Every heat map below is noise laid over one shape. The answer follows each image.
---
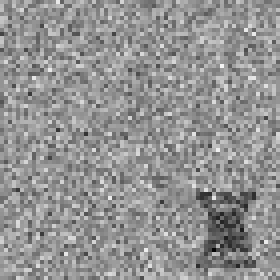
chess rook
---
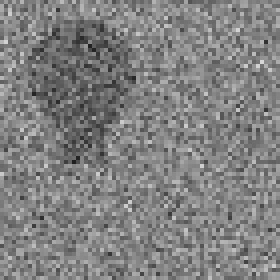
light bulb
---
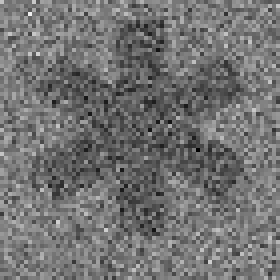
asterisk
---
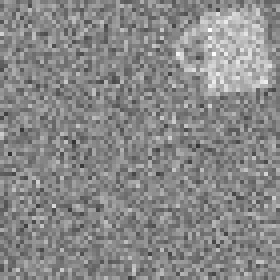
cup
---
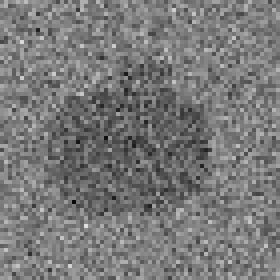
apple
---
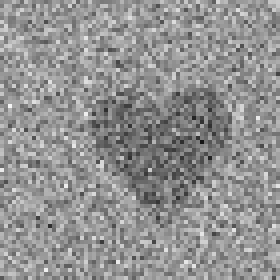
heart
